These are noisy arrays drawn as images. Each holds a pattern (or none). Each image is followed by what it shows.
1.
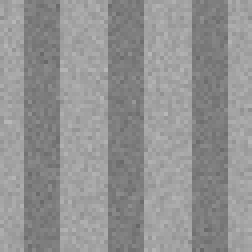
vertical stripes
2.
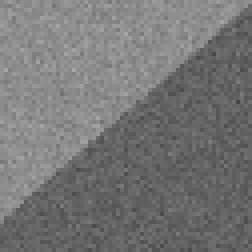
a sharp edge
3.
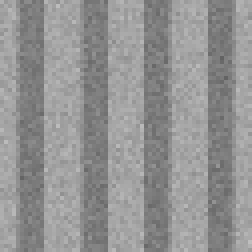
vertical stripes
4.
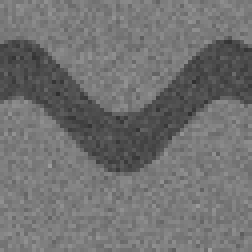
a wavy band
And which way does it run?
left to right
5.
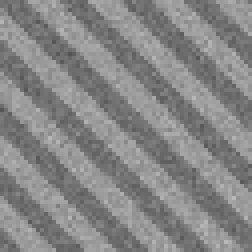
diagonal stripes
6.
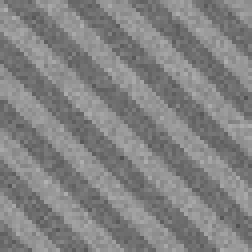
diagonal stripes
